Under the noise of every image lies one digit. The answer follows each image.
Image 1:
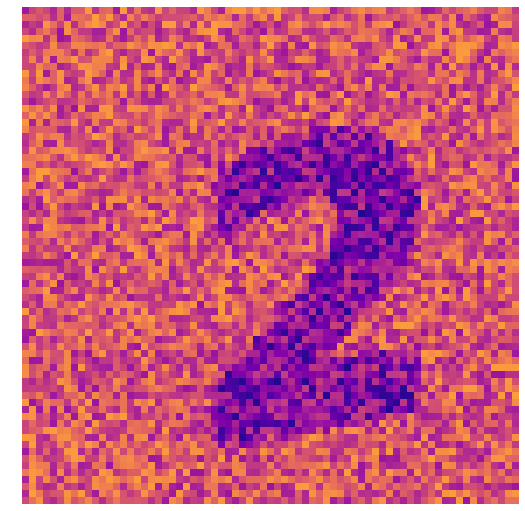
dark 2
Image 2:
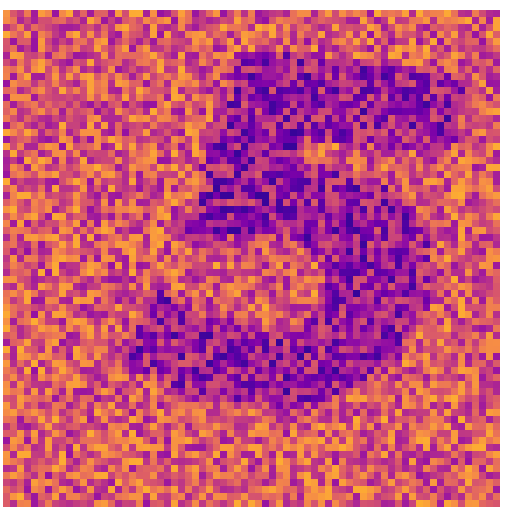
dark 5
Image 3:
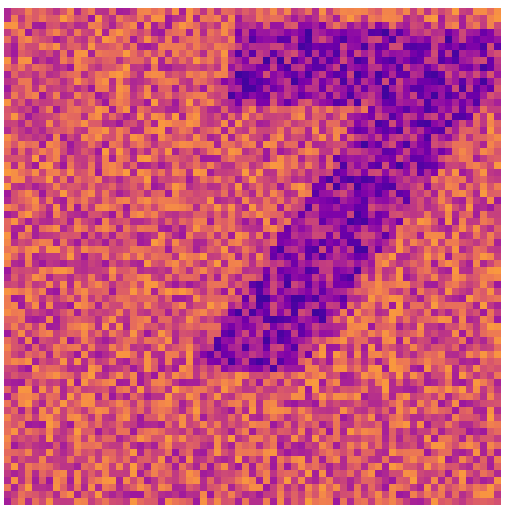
dark 7
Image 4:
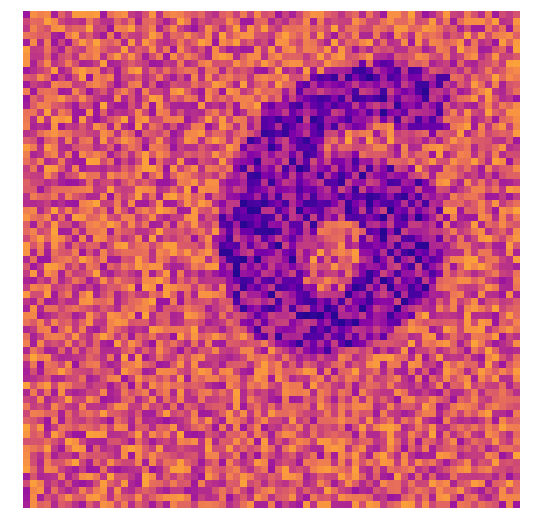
dark 6
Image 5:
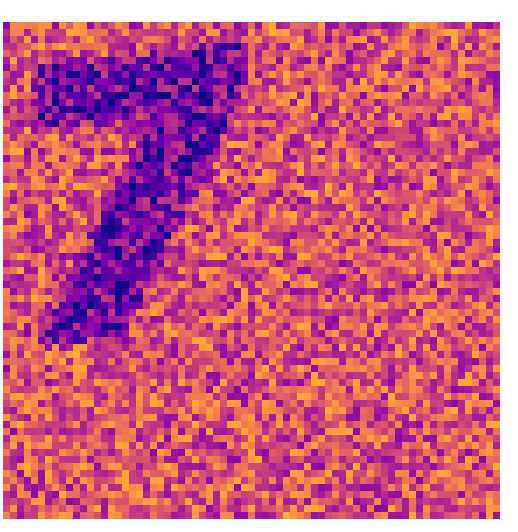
dark 7
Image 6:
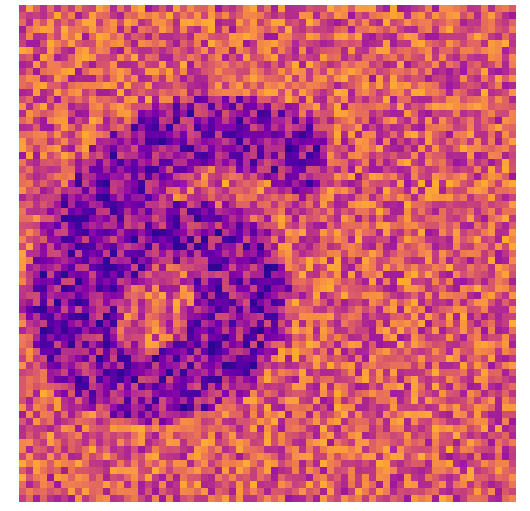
dark 6
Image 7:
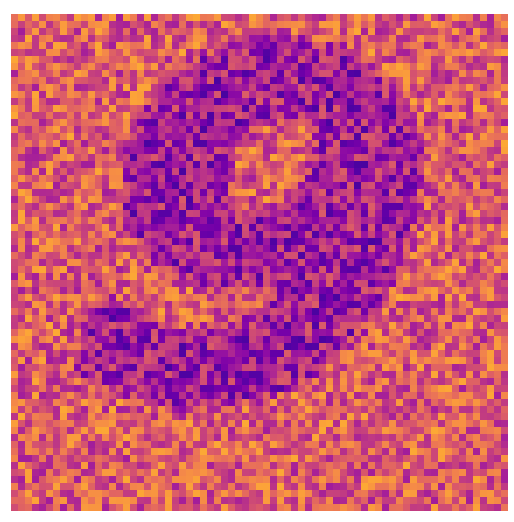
dark 9
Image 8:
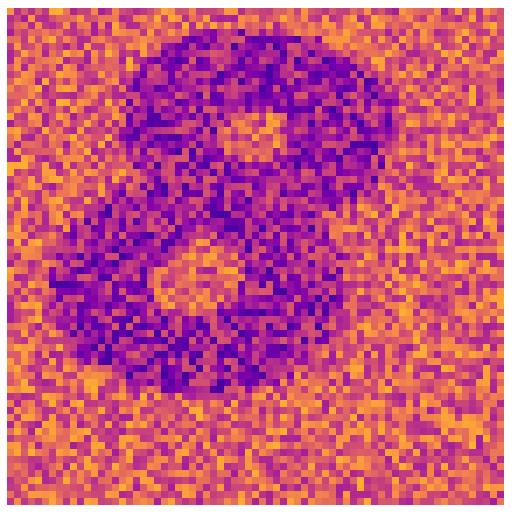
dark 8
